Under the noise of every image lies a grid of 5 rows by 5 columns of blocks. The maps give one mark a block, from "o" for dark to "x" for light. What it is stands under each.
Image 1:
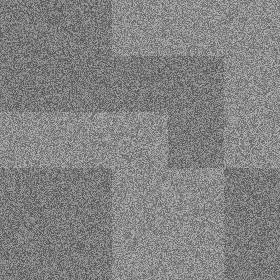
ooxxx
oooox
xxxox
ooxxo
ooxxo
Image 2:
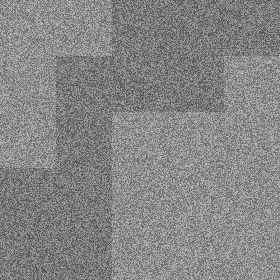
xxooo
xooox
xoxxx
ooxxx
ooxxx
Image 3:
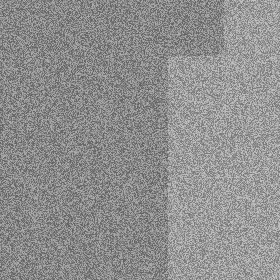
oooox
oooxx
oooxx
oooxx
oooxx
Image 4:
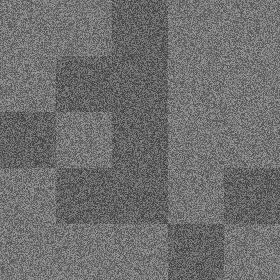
xxoxx
xooxx
oxoxx
xooxo
xxxox
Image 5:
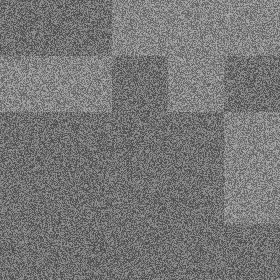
ooxxx
xxoxo
oooox
oooox
ooooo
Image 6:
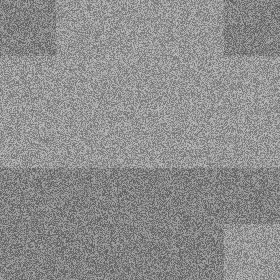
oxxxo
xxxxx
xxxxx
ooooo
oooox
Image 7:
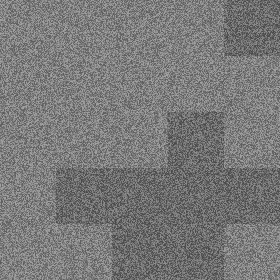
xxxxo
xxxxx
xxxox
xoooo
xxoox
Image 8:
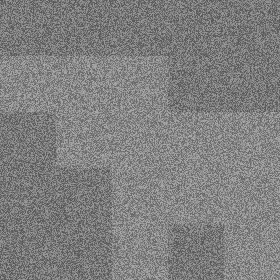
ooooo
xxxoo
oxxxx
ooxxx
ooxox
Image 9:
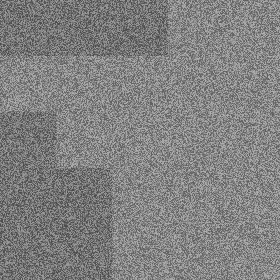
oooxx
xxxxx
oxxxx
ooxxx
ooxxx
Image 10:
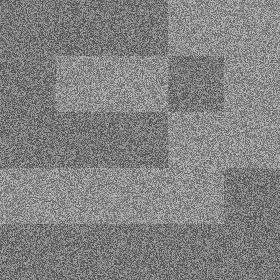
oooxx
oxxox
oooxx
xxxxo
ooooo
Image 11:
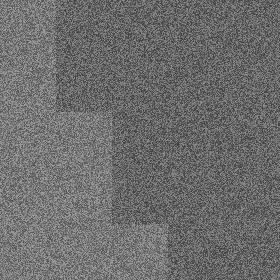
xoooo
xoooo
xxooo
xxooo
xxxoo
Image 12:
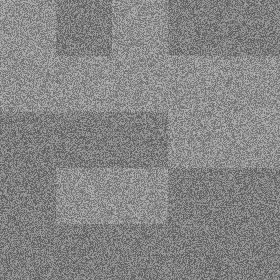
xoxoo
xxxxx
oooxx
oxxoo
ooooo
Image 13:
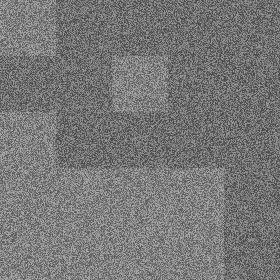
xoooo
ooxoo
xoooo
xxxxo
xxxxo
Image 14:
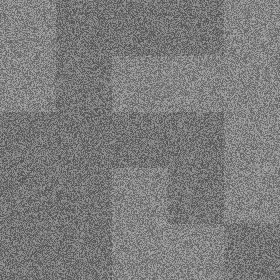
xooox
xoxxx
oooox
ooxox
ooxxo
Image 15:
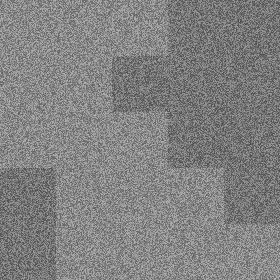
xxxoo
xxooo
xxxoo
oxxxo
oxxxx
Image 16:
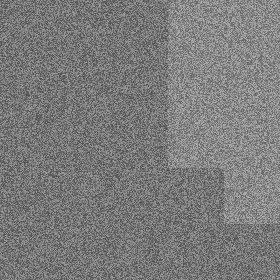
oooxx
oooxx
oooxx
oooox
ooooo
